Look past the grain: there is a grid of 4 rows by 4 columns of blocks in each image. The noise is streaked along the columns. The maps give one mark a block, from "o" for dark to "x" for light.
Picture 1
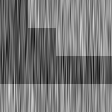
o x x x
o o x x
o o o o
x x x x
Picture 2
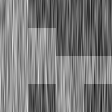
x o o o
x x o o
x x x x
x o x o
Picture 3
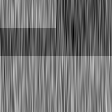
x x o o
o o o o
x x x x
x x x x
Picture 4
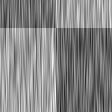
o o x x
x x o o
x x o o
x x o o
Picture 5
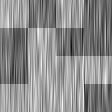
x o x o
o x o o
o x x x
x x x o
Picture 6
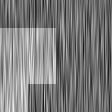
o o o o
x x o o
x x o o
x o o o
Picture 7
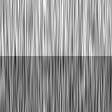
x x x x
x x x x
o o o o
o o o o
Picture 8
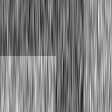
o o o x
o o o x
x x o x
x x o x
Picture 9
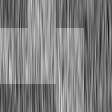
o x o o
x x x o
x x x o
o o x o
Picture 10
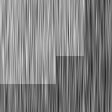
x x x o
x x x o
x x o o
o o o o
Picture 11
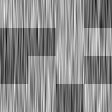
x x x o
o o x x
o x x o
x x o x
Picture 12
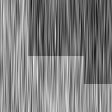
x o o o
x o o o
x x x o
x x x x
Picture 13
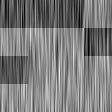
o o o x
x x x o
o x x x
x x x x
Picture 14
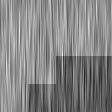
x x x x
x x x x
x x o o
x o o o
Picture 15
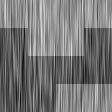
x x x x
o x x o
o o o o
o o x x
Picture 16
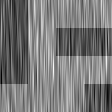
o x x x
o x o o
o x x x
x x x o
